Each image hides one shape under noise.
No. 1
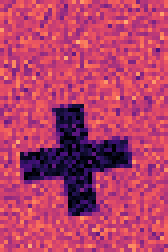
cross
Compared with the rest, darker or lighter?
darker
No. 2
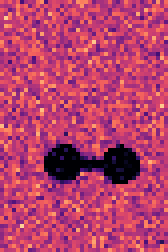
dumbbell
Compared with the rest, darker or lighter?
darker
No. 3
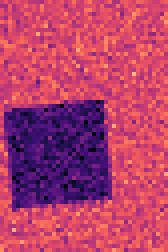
square
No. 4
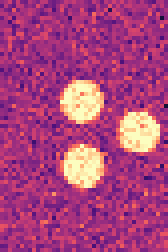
three dots
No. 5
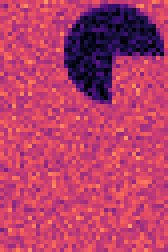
disc with a wedge cut out
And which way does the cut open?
down and right
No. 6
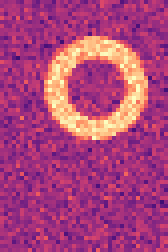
ring
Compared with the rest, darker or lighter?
lighter
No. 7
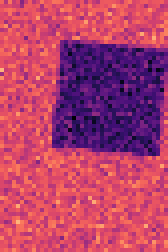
square
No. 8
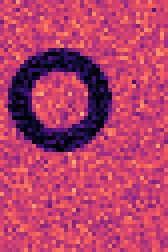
ring
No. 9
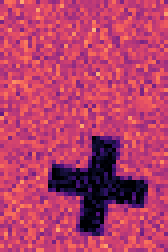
cross
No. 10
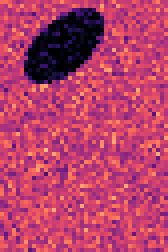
ellipse
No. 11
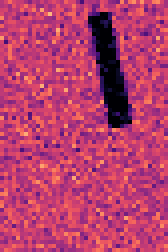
bar
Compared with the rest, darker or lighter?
darker
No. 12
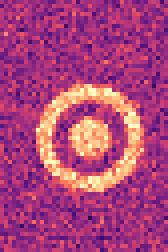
bullseye
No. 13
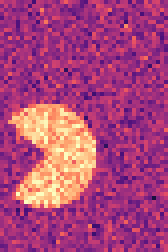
disc with a wedge cut out
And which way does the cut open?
left
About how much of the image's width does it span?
half
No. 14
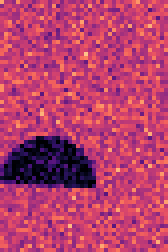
half disc
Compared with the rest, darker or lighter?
darker
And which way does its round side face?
up
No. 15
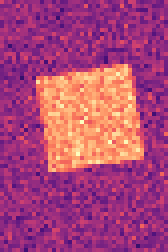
square
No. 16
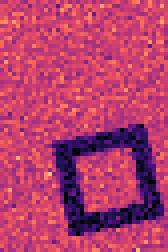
square frame
